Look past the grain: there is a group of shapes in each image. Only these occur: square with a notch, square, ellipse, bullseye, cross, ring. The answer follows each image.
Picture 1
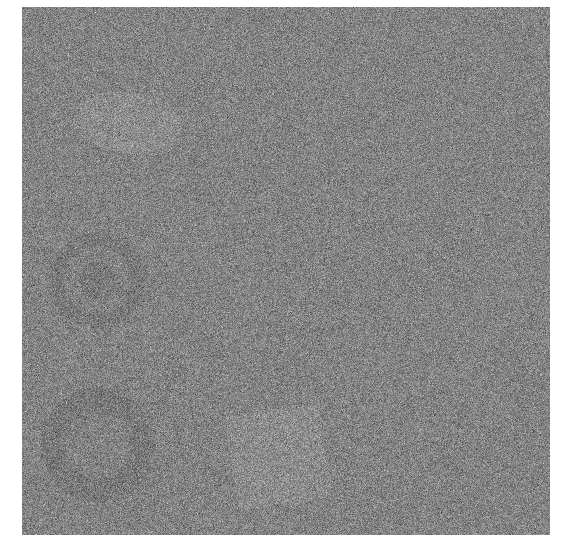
top left: light ellipse; middle left: dark bullseye; bottom left: dark ring; bottom middle: light square
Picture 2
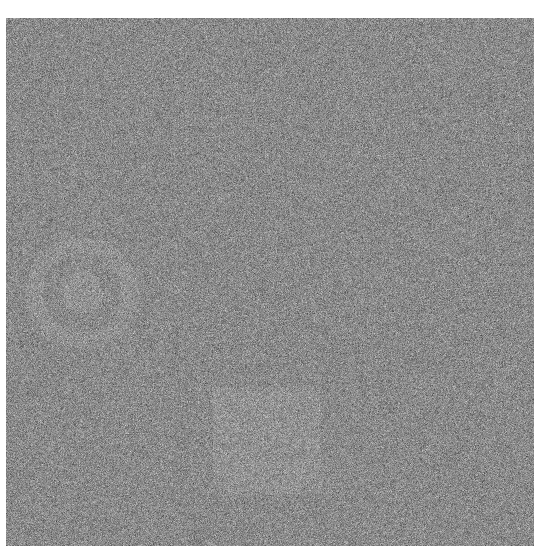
middle left: light bullseye; bottom middle: light square
